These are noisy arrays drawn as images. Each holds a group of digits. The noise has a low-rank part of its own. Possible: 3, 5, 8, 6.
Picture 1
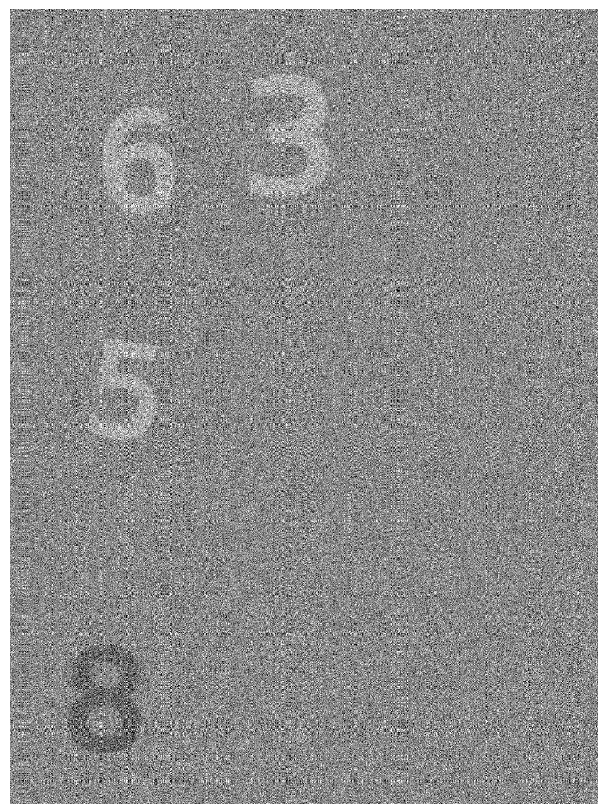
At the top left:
6
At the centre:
nothing
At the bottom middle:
nothing
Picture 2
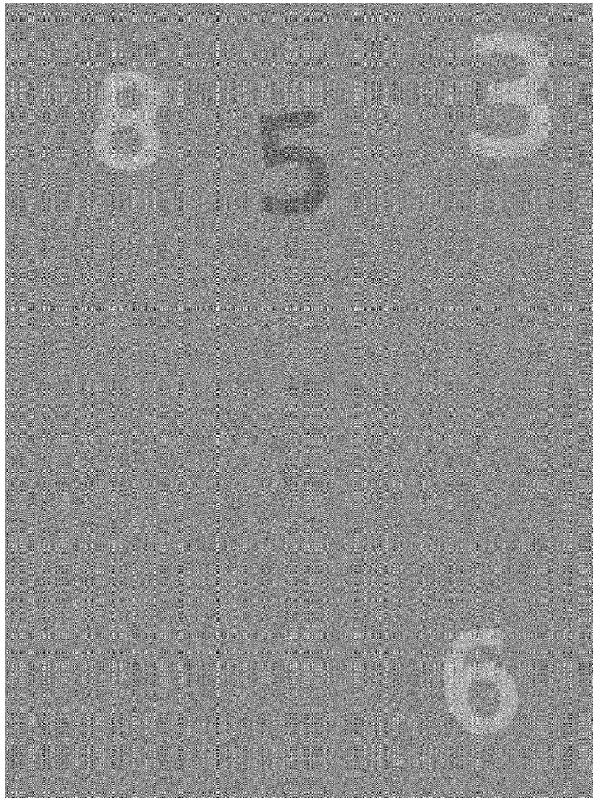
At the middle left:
nothing
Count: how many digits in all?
4
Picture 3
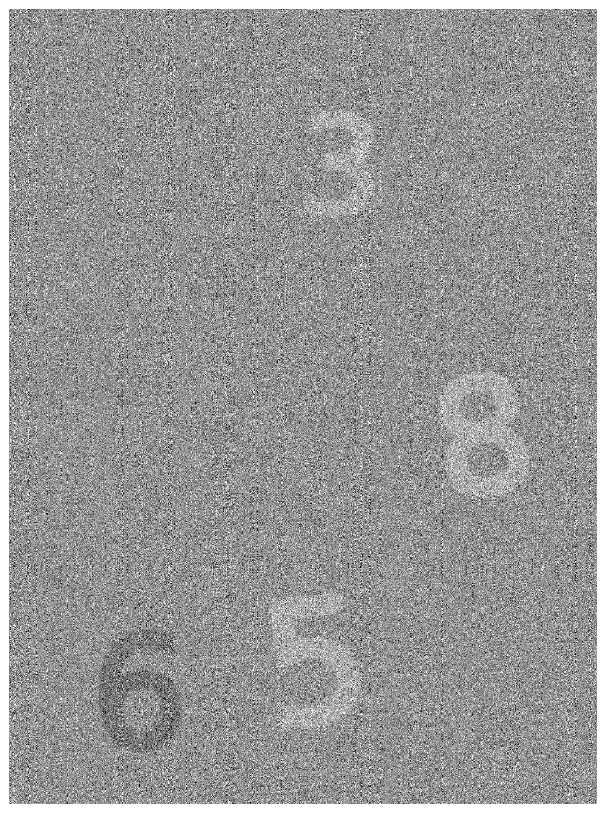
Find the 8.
middle right
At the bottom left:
6
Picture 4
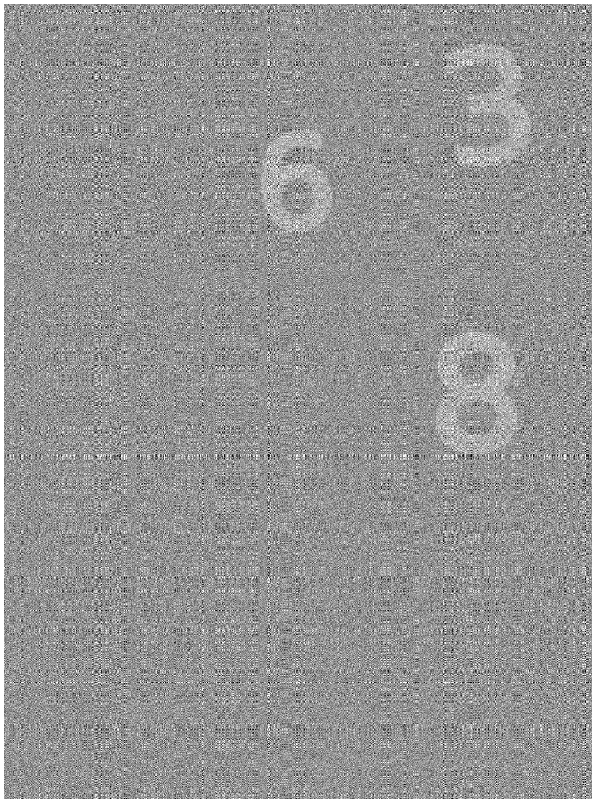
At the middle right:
8
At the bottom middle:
nothing
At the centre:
nothing
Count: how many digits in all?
3
